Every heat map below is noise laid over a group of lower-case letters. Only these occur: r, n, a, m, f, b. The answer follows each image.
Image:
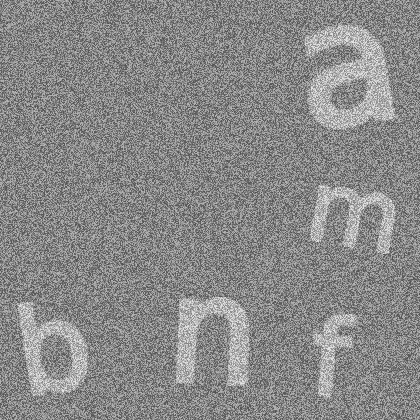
top right: a; middle right: m; bottom left: b; bottom middle: n; bottom right: f
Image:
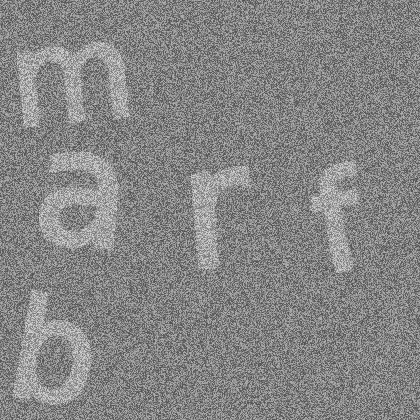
top left: m; middle left: a; centre: r; middle right: f; bottom left: b
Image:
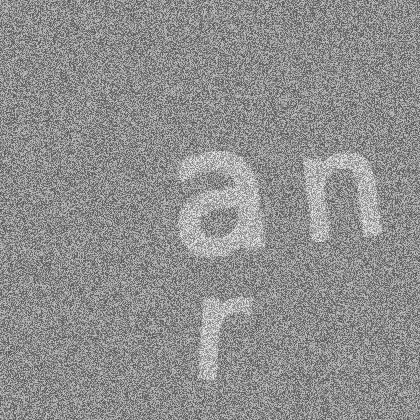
centre: a; middle right: n; bottom middle: r
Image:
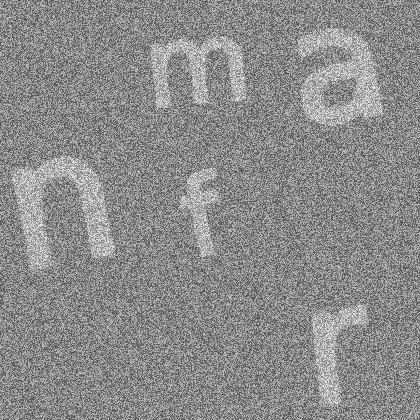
top middle: m; top right: a; middle left: n; centre: f; bottom right: r
